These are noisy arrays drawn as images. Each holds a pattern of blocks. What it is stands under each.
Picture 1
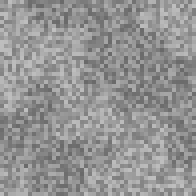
mirrored about the diagonal from the bottom left
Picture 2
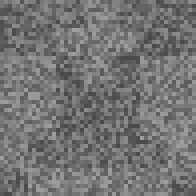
left and right mirror each other
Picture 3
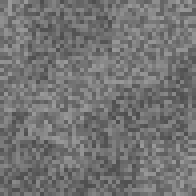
no symmetry
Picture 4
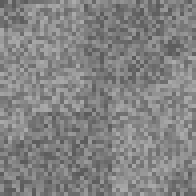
the same after a half turn
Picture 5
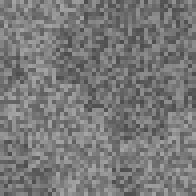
mirrored about the diagonal from the bottom left
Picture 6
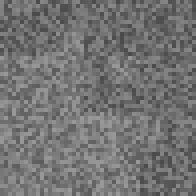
mirrored about the diagonal from the bottom left
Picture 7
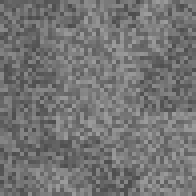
no symmetry
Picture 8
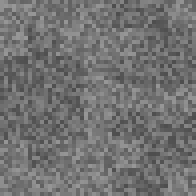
top and bottom mirror each other
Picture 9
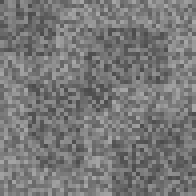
mirrored about the diagonal from the top left
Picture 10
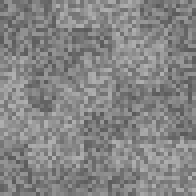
mirrored about the diagonal from the top left
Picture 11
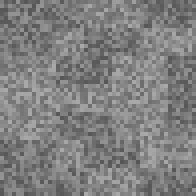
top and bottom mirror each other
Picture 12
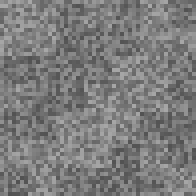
mirrored about the diagonal from the top left
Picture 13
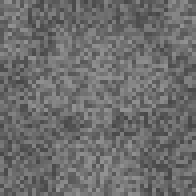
left and right mirror each other
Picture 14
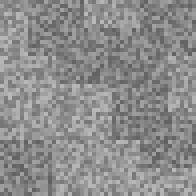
mirrored about the diagonal from the bottom left
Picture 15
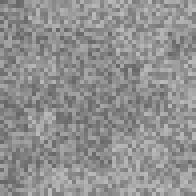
top and bottom mirror each other
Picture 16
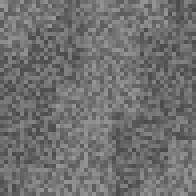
the same after a half turn
